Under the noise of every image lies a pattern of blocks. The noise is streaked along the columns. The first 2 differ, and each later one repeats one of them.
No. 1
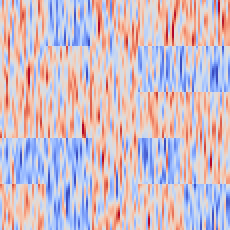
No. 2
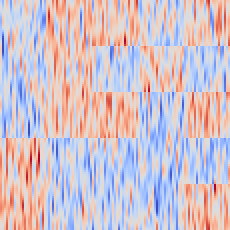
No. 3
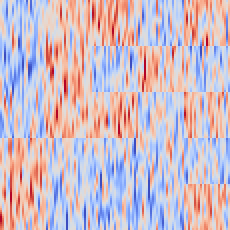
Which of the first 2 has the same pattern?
2
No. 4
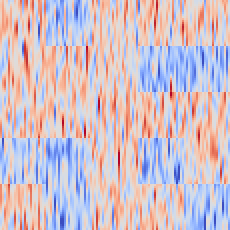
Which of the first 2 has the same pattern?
1
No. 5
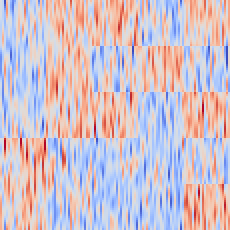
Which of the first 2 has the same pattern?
2
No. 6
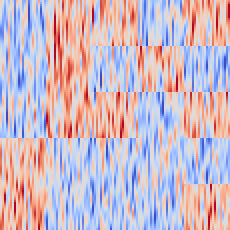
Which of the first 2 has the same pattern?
2
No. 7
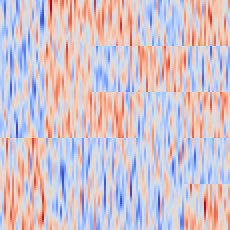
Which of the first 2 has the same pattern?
2
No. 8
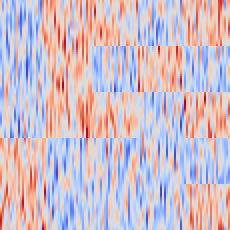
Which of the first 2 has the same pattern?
2
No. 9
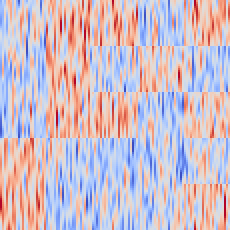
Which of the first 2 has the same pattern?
2
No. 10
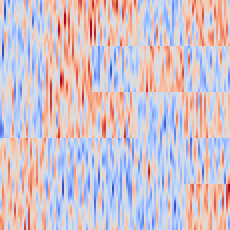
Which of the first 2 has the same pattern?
2
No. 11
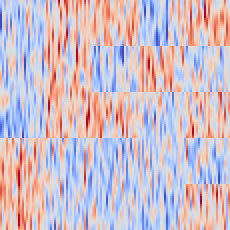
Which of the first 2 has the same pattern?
2
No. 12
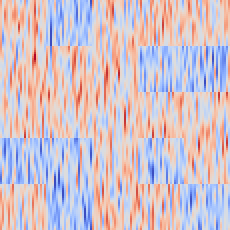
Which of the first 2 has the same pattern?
1
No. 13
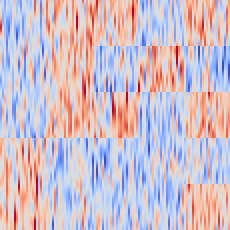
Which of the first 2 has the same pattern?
2
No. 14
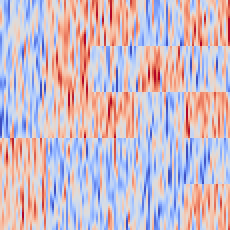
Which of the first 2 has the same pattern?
2
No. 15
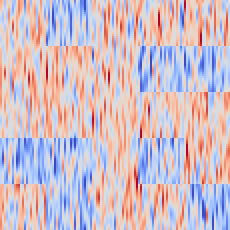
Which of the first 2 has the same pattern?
1
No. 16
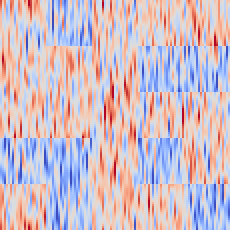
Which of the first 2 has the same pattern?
1
